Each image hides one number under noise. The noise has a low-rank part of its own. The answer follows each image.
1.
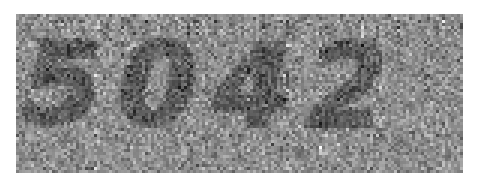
5042
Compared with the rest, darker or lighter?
darker
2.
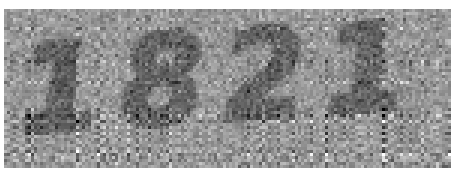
1821
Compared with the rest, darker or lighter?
darker
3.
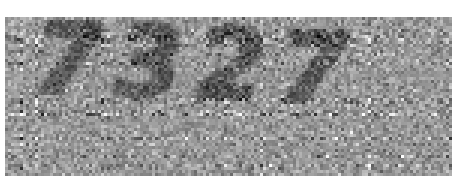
7327
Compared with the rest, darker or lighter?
darker
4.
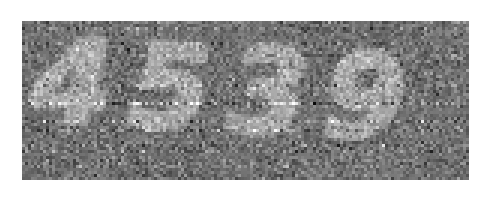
4539
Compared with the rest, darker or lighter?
lighter
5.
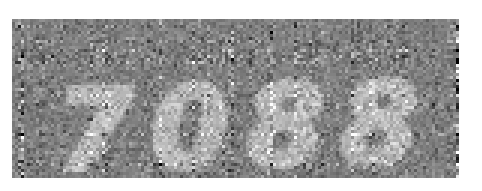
7088
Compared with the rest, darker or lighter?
lighter
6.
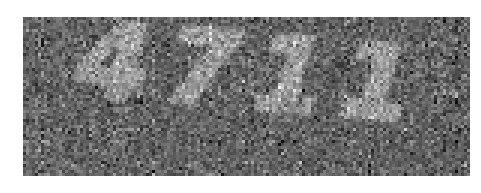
4711
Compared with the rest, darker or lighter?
lighter
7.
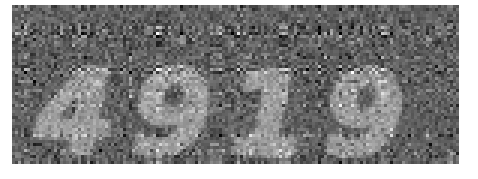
4919
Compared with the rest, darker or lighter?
lighter
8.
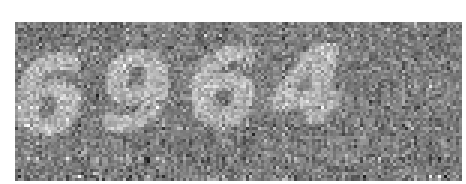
6964
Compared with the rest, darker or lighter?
lighter
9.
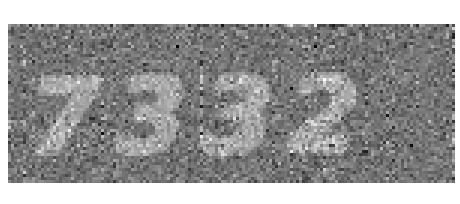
7332
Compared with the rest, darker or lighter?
lighter
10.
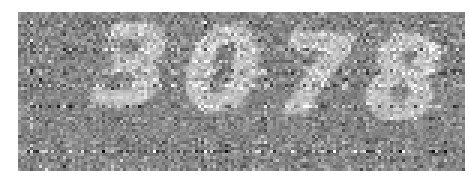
3078
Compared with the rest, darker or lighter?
lighter
